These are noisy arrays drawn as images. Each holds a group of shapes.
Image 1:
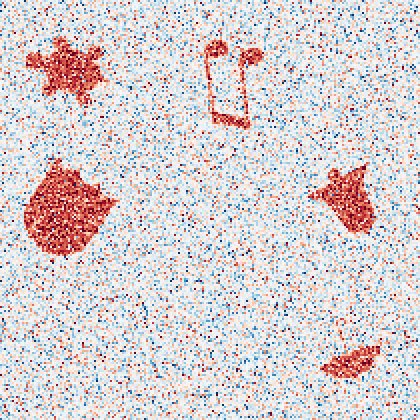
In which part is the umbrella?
bottom right
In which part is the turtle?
top left
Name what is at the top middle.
pair of musical notes
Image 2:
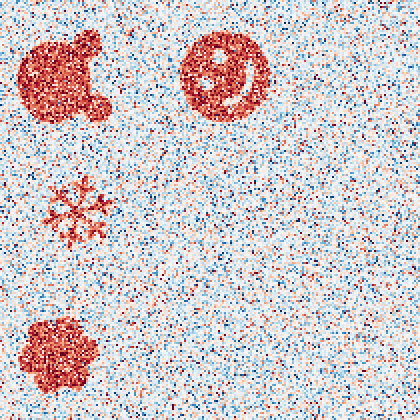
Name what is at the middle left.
snowflake
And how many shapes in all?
4
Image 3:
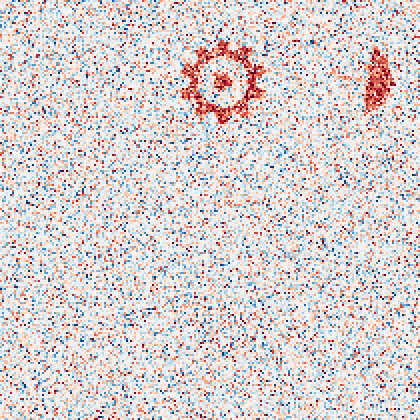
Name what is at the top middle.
gear
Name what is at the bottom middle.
nothing
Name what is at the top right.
umbrella
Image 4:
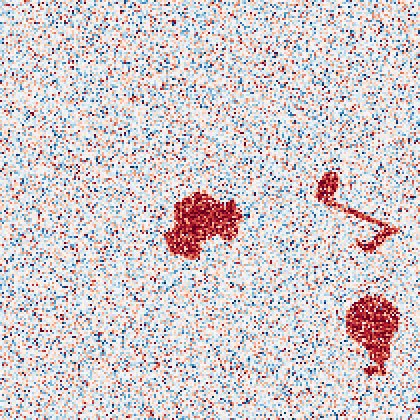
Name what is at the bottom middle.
nothing
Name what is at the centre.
car
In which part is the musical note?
middle right
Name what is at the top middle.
nothing
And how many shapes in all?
3
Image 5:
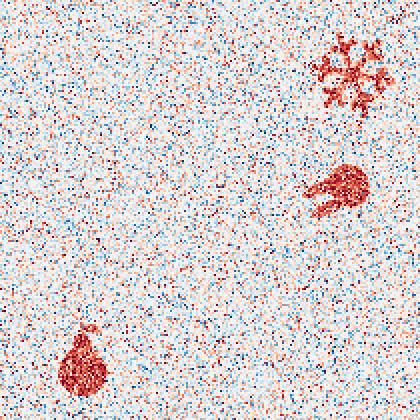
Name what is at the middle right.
rabbit's head
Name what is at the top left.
nothing
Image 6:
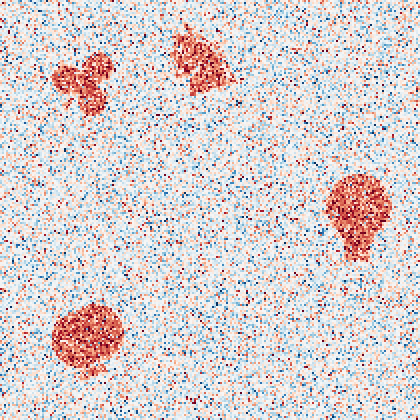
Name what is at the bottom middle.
nothing
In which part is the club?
top left
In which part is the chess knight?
top middle
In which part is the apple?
bottom left
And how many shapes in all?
4
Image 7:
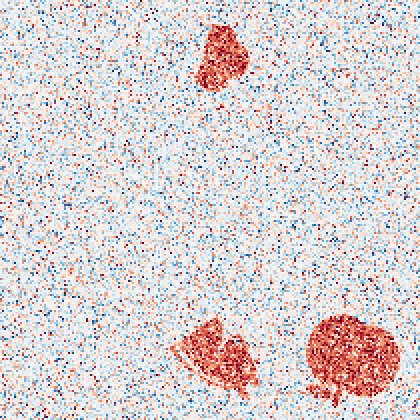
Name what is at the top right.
nothing
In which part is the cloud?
top middle
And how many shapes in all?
3
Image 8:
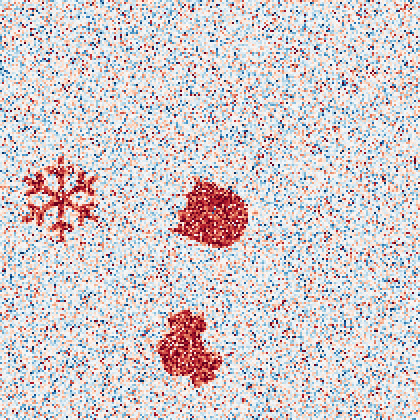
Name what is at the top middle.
nothing
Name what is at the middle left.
snowflake
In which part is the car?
bottom middle
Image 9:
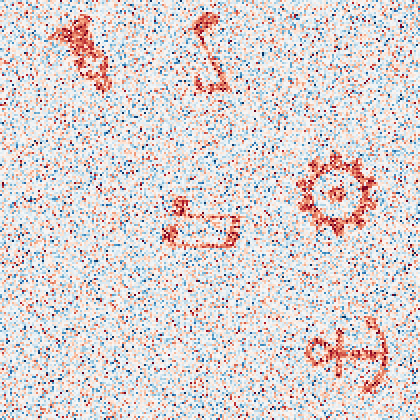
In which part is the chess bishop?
top left
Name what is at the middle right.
gear
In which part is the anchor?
bottom right
